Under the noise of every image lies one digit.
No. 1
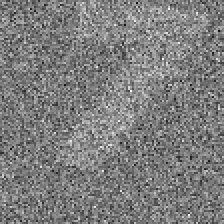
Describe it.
light 7
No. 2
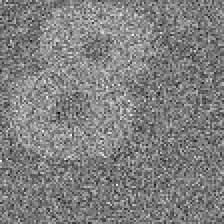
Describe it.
light 8
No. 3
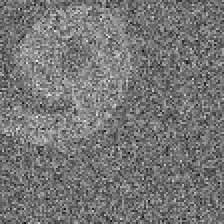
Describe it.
light 9
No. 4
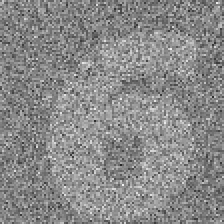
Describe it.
light 6
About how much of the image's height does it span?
nearly all
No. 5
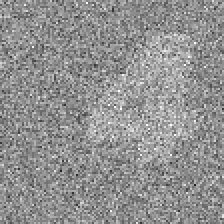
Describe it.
light 4
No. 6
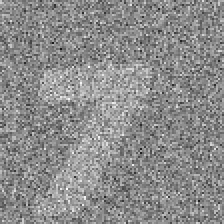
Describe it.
light 7
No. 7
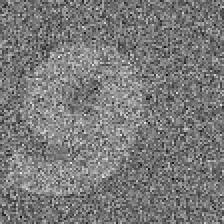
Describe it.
light 9
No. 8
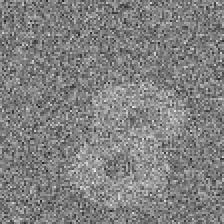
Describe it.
light 8
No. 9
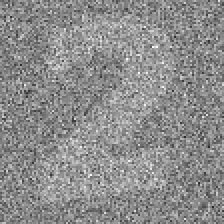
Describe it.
light 2
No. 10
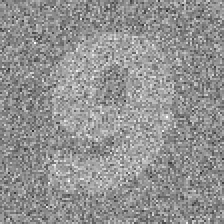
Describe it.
light 9
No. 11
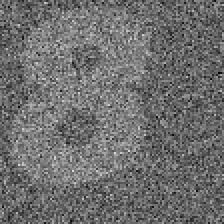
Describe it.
light 8
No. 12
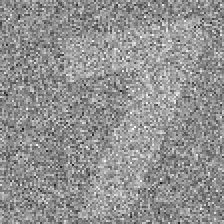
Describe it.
light 7
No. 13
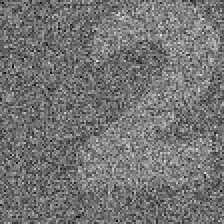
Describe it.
light 2
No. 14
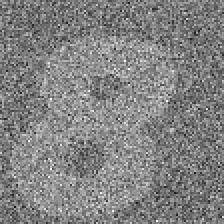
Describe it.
light 8
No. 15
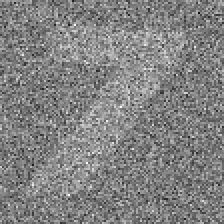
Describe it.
light 7
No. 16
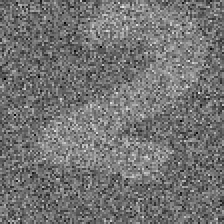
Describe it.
light 2
